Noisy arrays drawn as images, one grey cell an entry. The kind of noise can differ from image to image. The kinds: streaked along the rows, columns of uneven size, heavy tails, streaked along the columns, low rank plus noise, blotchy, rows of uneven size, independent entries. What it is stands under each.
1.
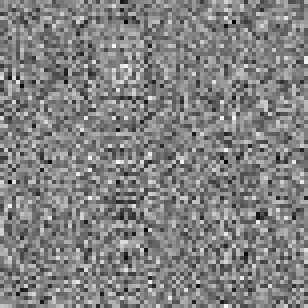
low rank plus noise
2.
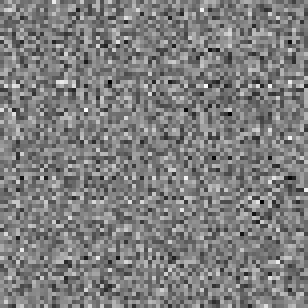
low rank plus noise
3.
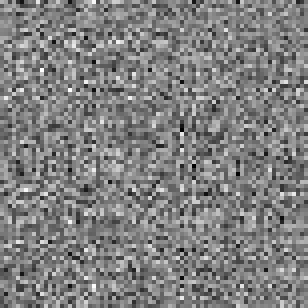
low rank plus noise
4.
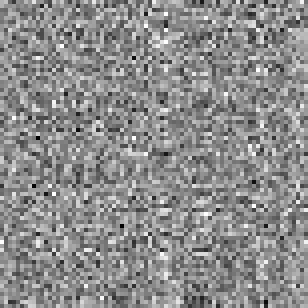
low rank plus noise
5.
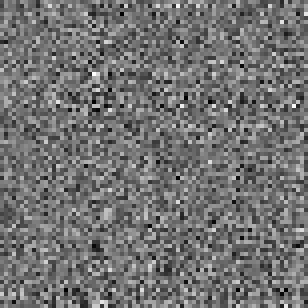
low rank plus noise
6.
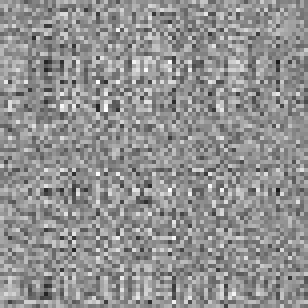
low rank plus noise
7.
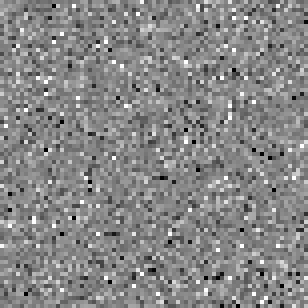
heavy tails
